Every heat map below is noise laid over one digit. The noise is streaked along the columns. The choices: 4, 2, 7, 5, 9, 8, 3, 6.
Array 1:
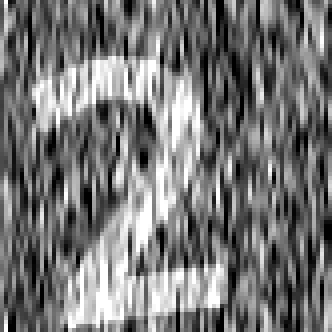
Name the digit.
2
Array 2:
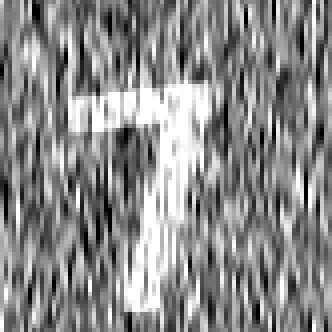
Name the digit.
7
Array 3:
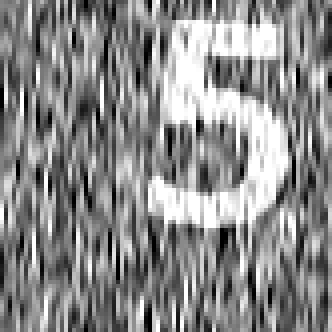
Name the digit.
5
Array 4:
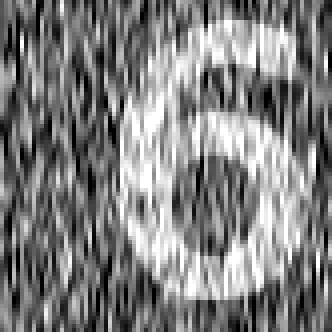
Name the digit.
6
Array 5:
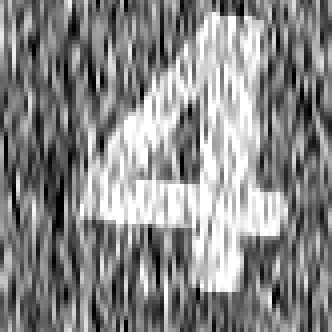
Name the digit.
4
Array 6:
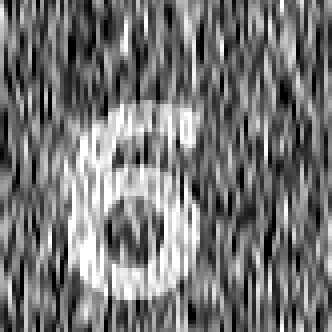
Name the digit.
6
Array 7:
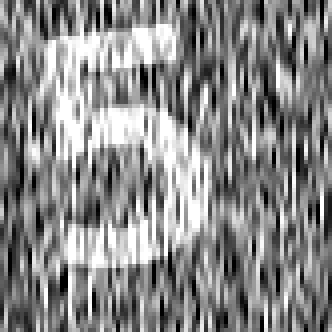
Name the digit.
5
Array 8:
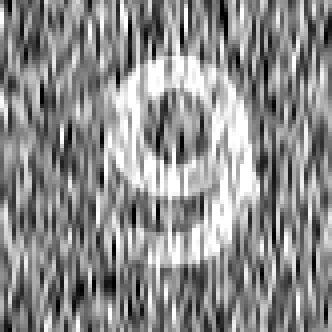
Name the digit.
9
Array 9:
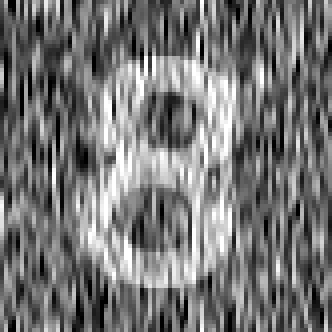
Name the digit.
8
